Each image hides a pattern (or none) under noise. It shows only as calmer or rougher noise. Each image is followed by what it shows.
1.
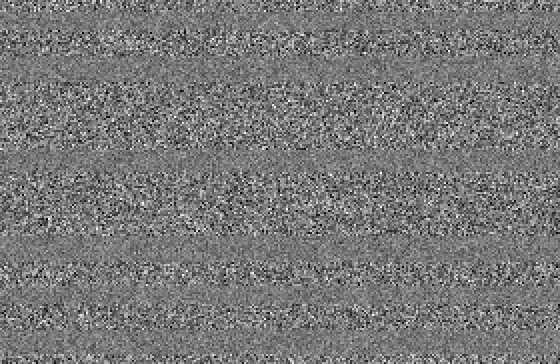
bands of rows
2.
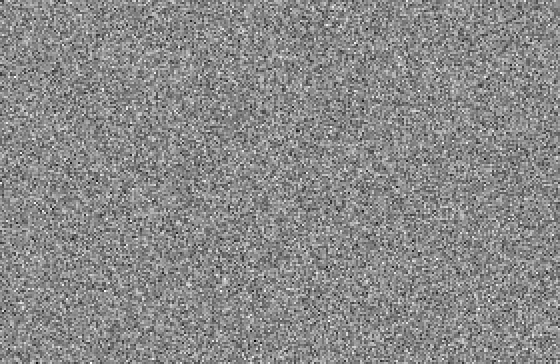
only noise
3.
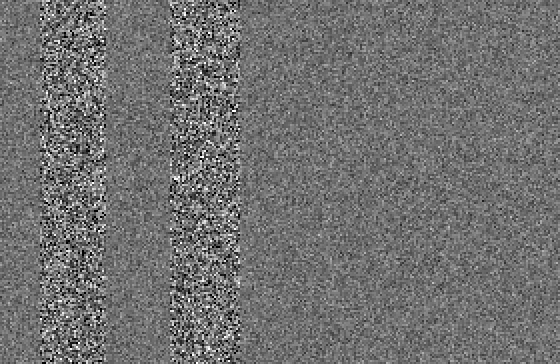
bands of columns
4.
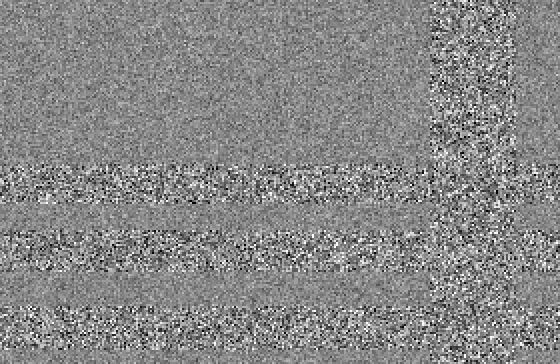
bands of rows crossing bands of columns
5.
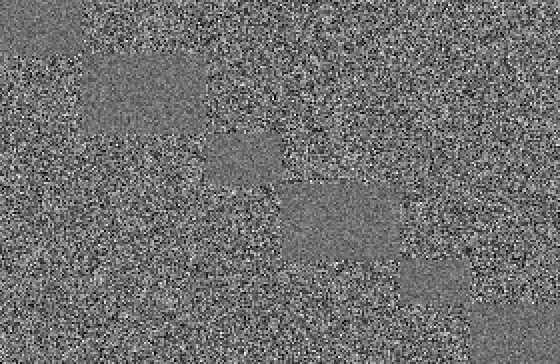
blocks along the diagonal
